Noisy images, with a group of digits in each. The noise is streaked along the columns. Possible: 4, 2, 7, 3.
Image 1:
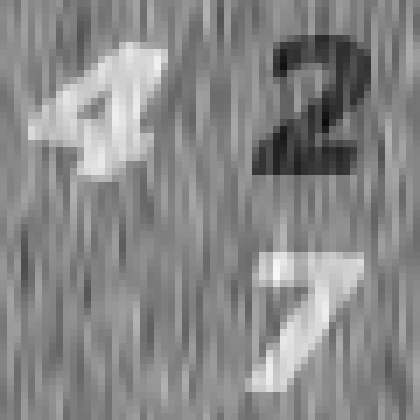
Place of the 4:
top left
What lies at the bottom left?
nothing
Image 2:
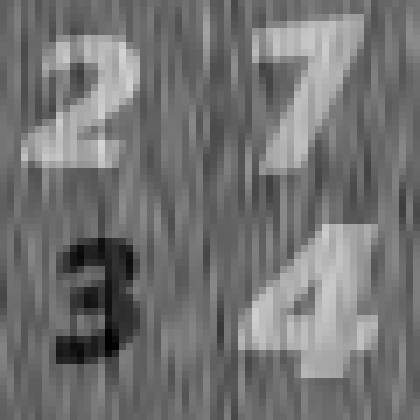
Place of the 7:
top right
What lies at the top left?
2
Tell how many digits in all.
4
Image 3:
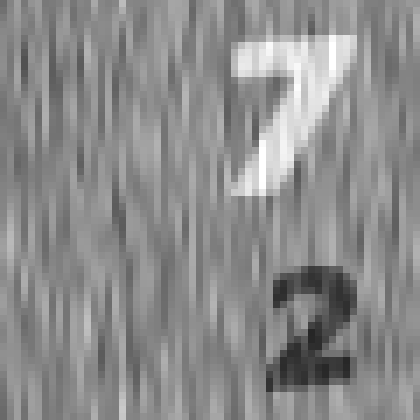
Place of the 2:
bottom right
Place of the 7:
top right
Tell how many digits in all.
2
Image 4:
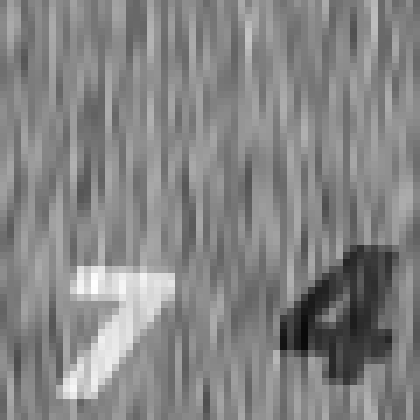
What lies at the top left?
nothing
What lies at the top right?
nothing
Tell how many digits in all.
2
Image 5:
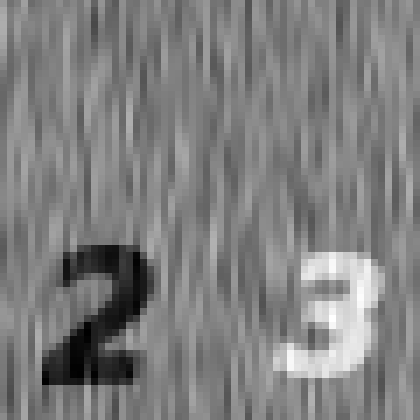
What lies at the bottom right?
3
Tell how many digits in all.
2
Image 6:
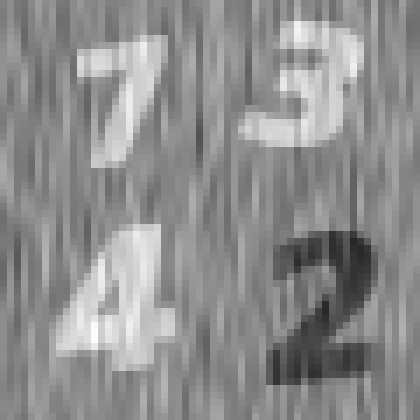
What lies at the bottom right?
2
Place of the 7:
top left
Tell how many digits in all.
4
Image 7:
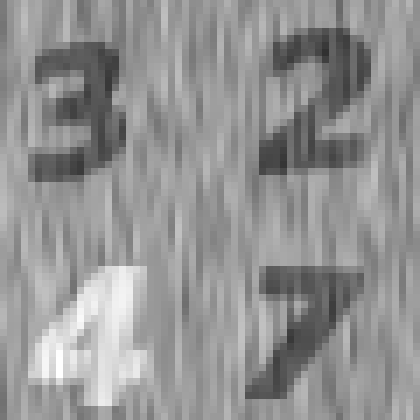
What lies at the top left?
3
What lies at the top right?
2
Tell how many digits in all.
4
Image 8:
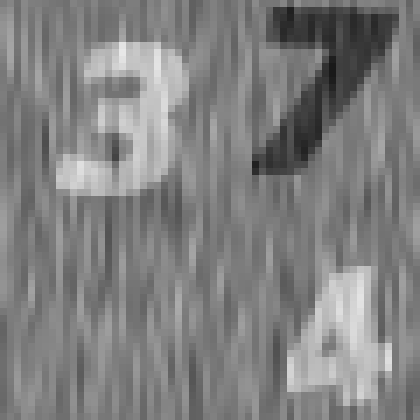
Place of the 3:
top left
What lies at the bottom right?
4
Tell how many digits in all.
3
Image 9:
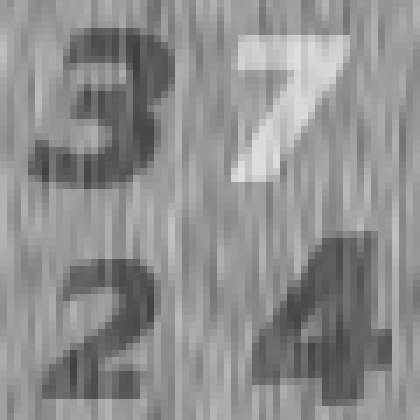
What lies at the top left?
3
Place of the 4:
bottom right
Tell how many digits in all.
4
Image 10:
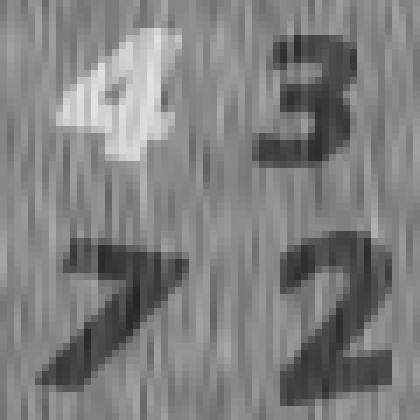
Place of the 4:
top left
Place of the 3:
top right
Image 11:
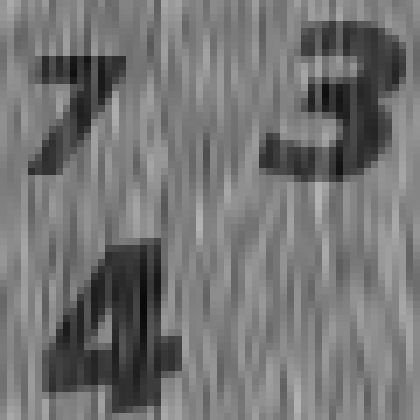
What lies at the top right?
3
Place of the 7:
top left
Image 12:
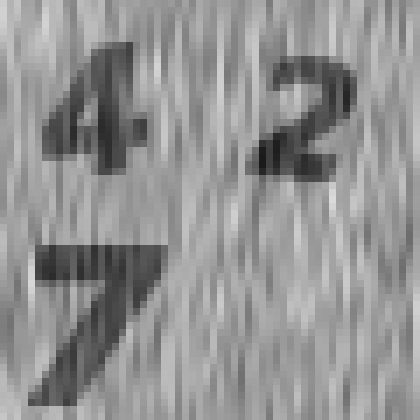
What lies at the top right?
2
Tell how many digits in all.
3
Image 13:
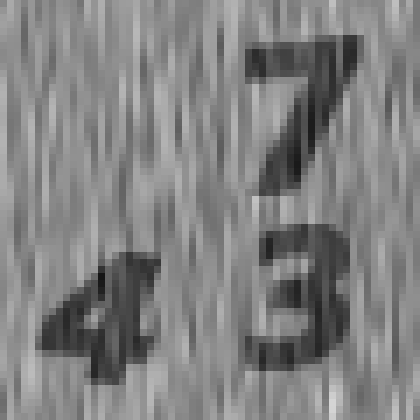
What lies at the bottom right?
3
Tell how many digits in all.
3
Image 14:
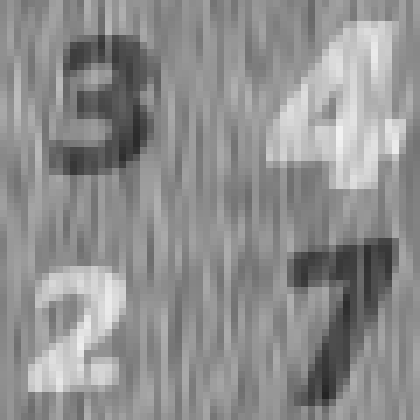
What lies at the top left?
3
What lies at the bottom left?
2
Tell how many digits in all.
4
